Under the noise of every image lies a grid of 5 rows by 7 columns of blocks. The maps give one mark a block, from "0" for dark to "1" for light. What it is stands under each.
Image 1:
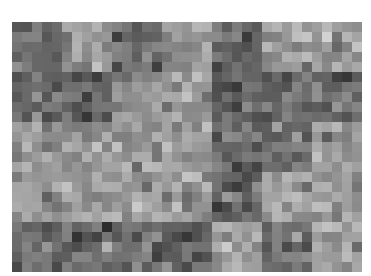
0 1 0 1 0 1 1
0 0 1 1 0 0 0
1 1 1 1 0 0 1
1 1 1 1 0 1 1
0 0 0 0 1 0 1
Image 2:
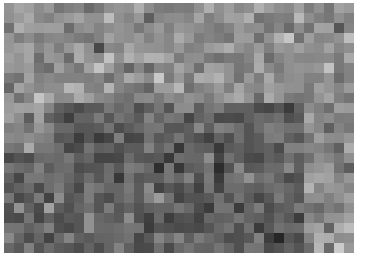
1 1 1 1 1 1 1
1 1 1 1 1 1 1
1 0 0 0 0 0 1
0 0 0 0 0 0 1
0 0 0 0 0 0 1
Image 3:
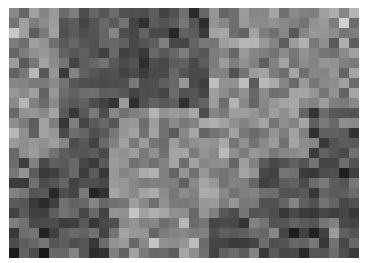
1 0 0 0 1 1 1
1 0 0 0 1 1 1
1 0 1 1 1 1 0
0 0 1 1 1 0 0
0 0 1 1 0 0 0
